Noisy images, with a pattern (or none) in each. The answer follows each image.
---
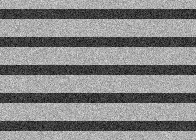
horizontal stripes
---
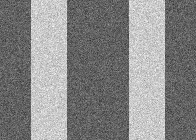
vertical stripes
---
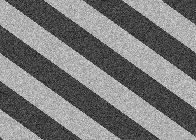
diagonal stripes
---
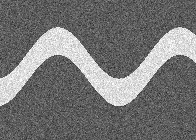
a wavy band
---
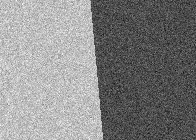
a sharp edge
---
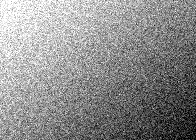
a smooth slope
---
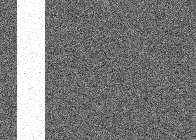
one vertical stripe
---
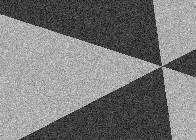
spokes from one point
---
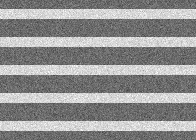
horizontal stripes
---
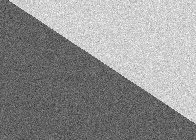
a sharp edge
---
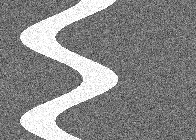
a wavy band
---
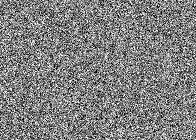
only noise
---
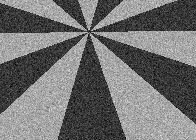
spokes from one point
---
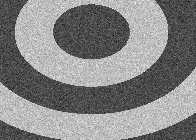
rings round one point
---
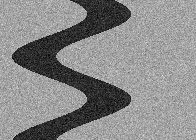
a wavy band
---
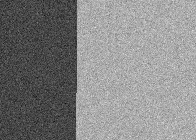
a sharp edge
